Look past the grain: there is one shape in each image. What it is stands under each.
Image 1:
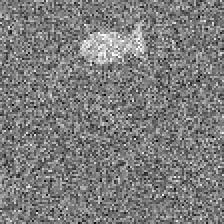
fish
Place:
top middle
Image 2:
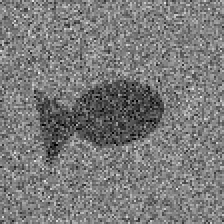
fish
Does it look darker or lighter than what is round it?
darker
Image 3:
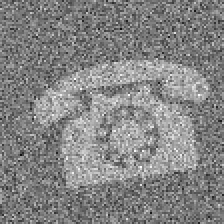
telephone
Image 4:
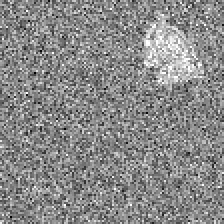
chess knight
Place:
top right
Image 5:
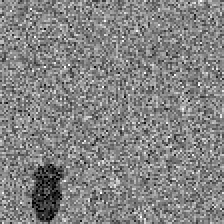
footprint
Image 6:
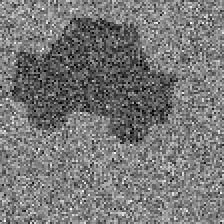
car
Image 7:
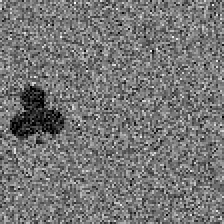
club
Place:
middle left
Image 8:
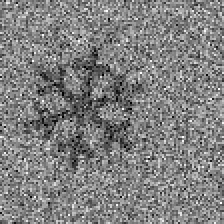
snowflake
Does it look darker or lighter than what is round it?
darker
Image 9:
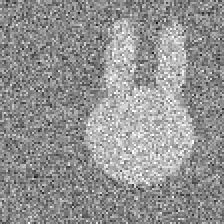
rabbit's head
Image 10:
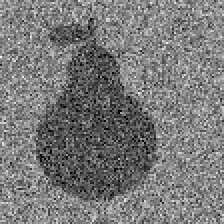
pear
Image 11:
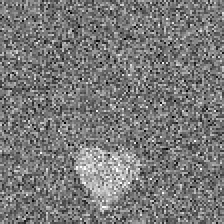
heart
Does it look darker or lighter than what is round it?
lighter
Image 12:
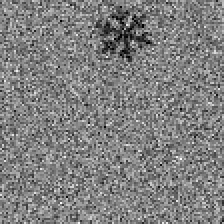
snowflake
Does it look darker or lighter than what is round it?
darker
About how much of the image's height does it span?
a quarter
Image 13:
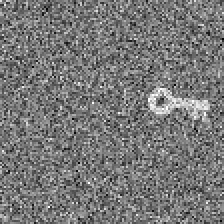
key
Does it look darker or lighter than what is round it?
lighter
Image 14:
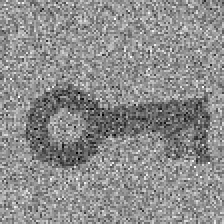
key
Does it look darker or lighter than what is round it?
darker
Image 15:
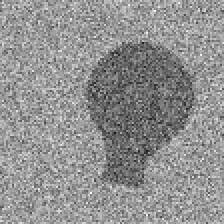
light bulb
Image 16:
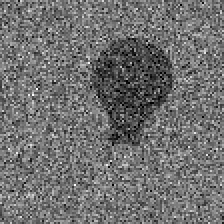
light bulb
